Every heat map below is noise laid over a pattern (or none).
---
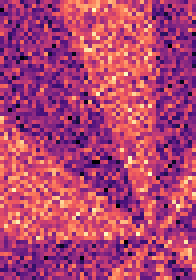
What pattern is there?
spokes from one point
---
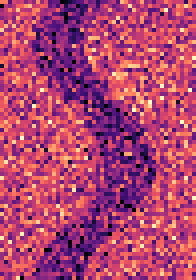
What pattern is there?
a wavy band
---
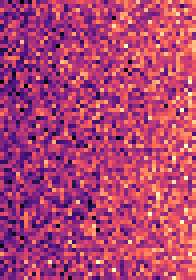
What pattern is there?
a smooth slope
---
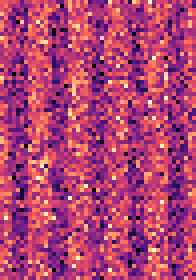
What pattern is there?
vertical stripes
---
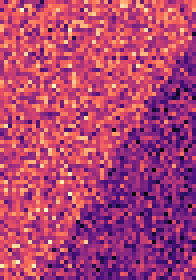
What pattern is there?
a sharp edge
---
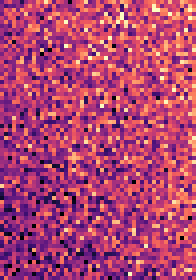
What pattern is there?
a smooth slope
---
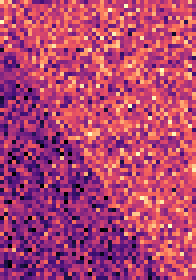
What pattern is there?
a sharp edge
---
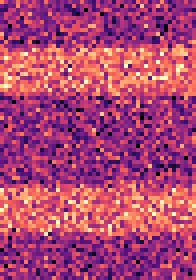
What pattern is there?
horizontal stripes
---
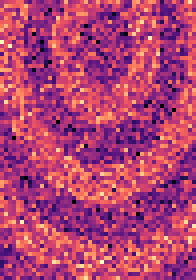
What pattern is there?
rings round one point
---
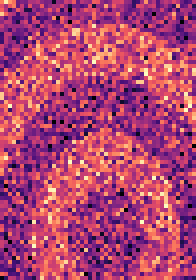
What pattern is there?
rings round one point
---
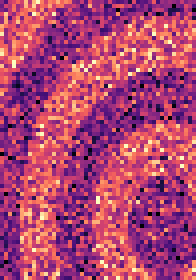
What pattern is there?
rings round one point
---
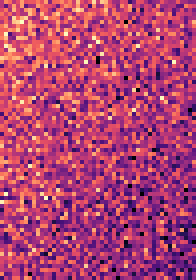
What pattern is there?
a smooth slope
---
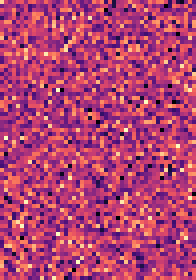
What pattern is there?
only noise
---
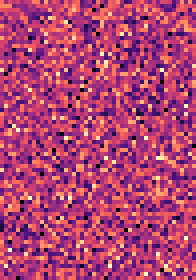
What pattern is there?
only noise
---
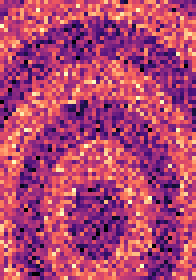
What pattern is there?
rings round one point
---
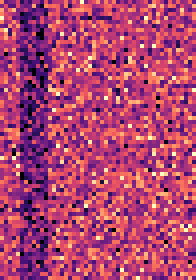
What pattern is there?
one vertical stripe
